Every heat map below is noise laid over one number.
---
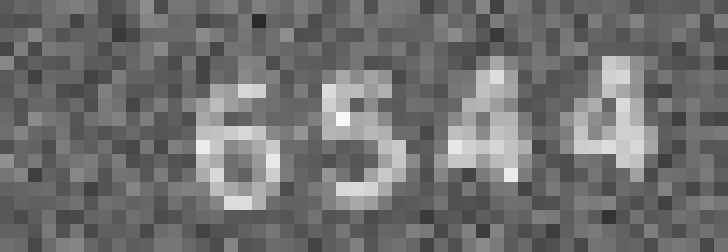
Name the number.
6544
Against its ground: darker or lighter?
lighter
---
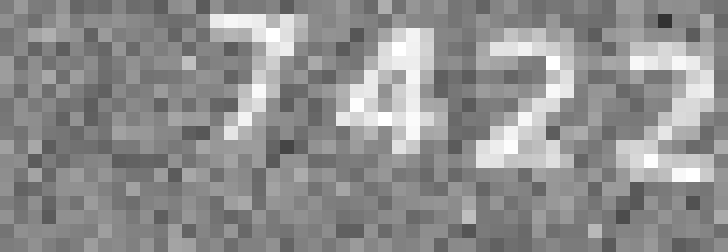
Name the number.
7422
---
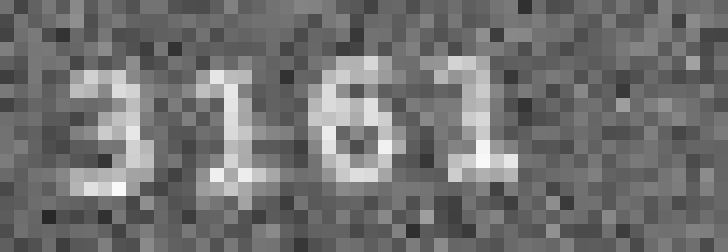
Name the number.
3161
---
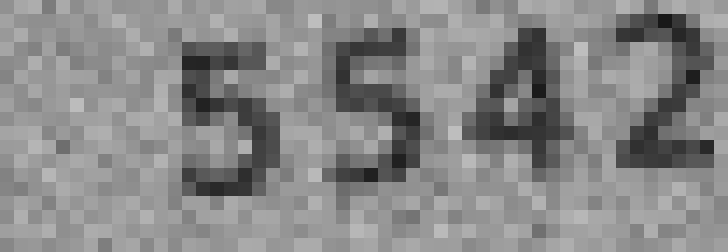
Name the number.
5542
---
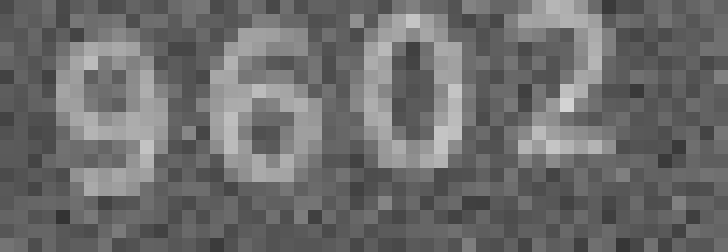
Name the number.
9602
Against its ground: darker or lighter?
lighter
